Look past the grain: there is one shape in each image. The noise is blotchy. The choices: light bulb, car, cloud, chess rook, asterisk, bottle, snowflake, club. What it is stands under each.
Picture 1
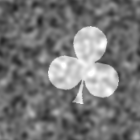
club
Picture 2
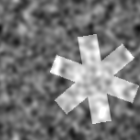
asterisk
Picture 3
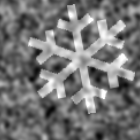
snowflake
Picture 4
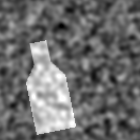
bottle
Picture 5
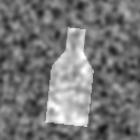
bottle
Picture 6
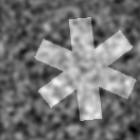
asterisk
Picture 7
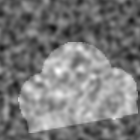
cloud
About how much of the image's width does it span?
nearly all
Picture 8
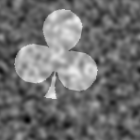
club
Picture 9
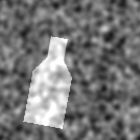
bottle
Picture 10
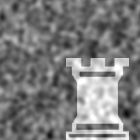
chess rook
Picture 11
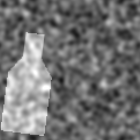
bottle
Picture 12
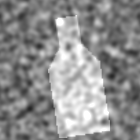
bottle
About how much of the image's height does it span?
nearly all
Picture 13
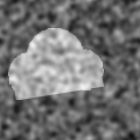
cloud
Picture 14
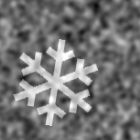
snowflake
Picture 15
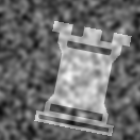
chess rook
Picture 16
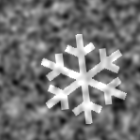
snowflake
